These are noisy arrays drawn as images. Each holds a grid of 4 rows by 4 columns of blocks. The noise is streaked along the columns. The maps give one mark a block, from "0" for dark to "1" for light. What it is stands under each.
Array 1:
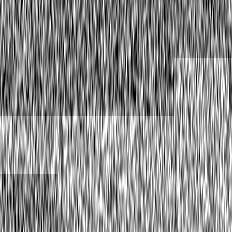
0000
0001
1111
0111
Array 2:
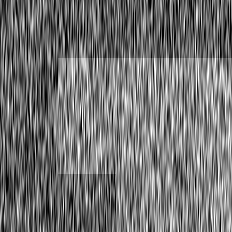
0000
0111
0111
0011
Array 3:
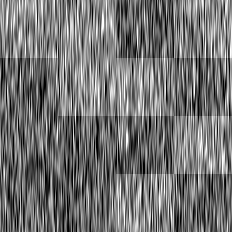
1101
0110
0001
0010
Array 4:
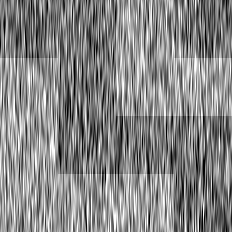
0010
1011
1000
1110
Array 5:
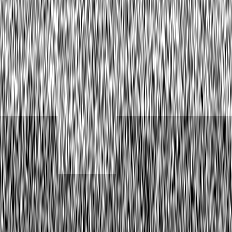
1111
1111
0100
0000
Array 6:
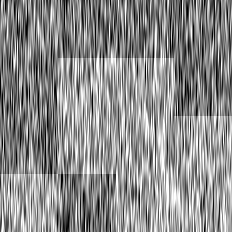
0000
0110
0111
1011
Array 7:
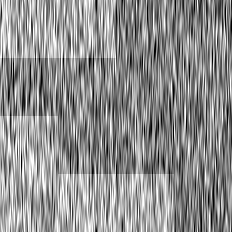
1100
0000
1000
1110
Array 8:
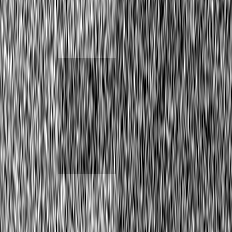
1100
1000
1000
1100
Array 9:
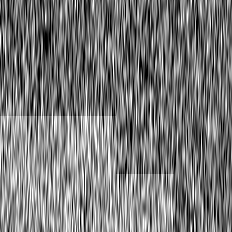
0000
0000
1100
1110
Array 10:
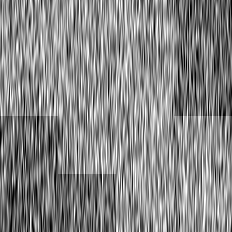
1110
1110
0111
0011
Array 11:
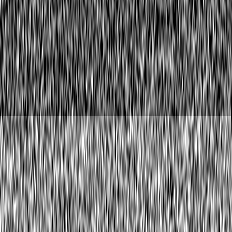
0000
0000
1111
1111
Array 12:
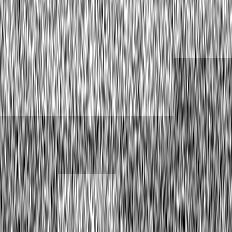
1111
1110
0000
0100
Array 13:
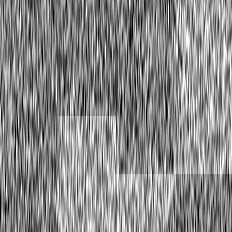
0001
0001
0101
0110
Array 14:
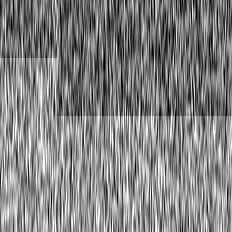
0000
1000
1111
1111
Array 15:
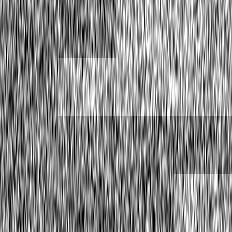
0011
0111
0000
0001
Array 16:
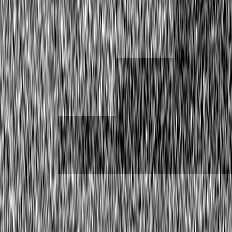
1110
1100
1000
1111
